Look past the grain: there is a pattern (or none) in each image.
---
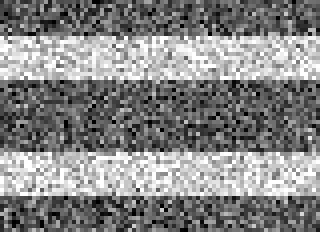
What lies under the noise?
horizontal stripes
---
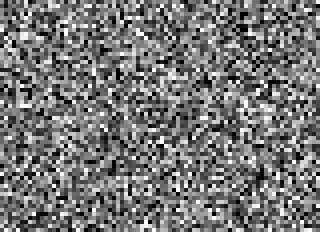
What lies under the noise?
only noise
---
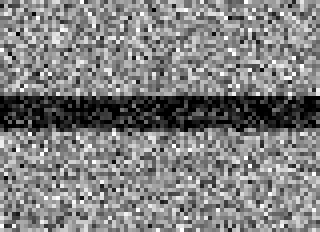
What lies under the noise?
one horizontal stripe
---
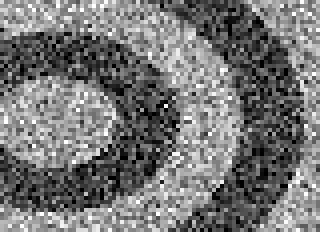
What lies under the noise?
rings round one point
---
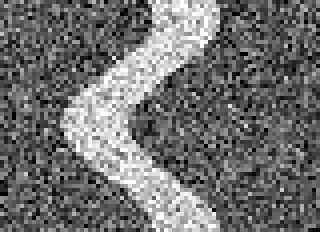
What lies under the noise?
a wavy band
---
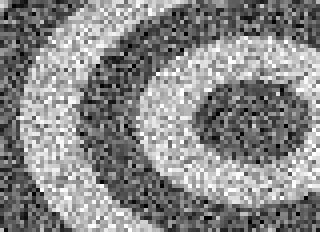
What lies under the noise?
rings round one point
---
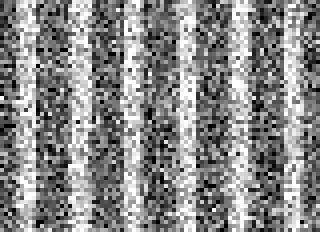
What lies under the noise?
vertical stripes
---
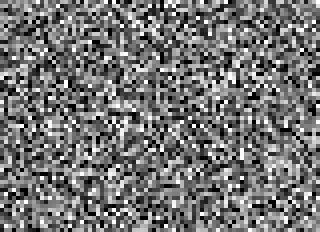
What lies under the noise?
only noise
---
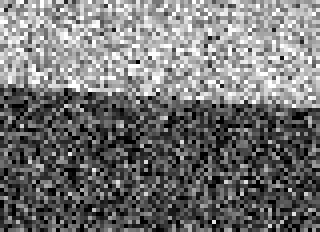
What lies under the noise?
a sharp edge
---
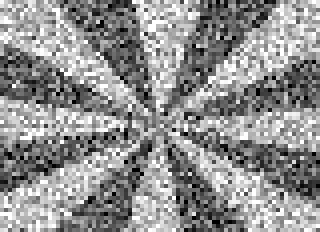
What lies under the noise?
spokes from one point
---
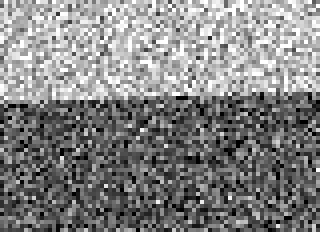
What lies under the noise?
a sharp edge
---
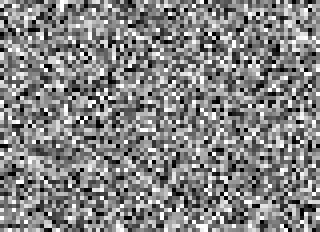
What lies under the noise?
only noise
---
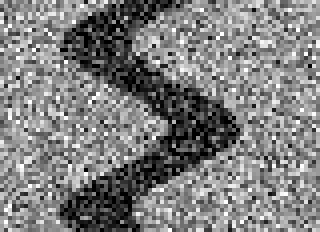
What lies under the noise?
a wavy band
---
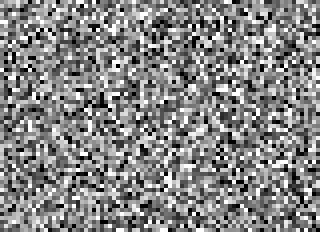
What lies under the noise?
only noise
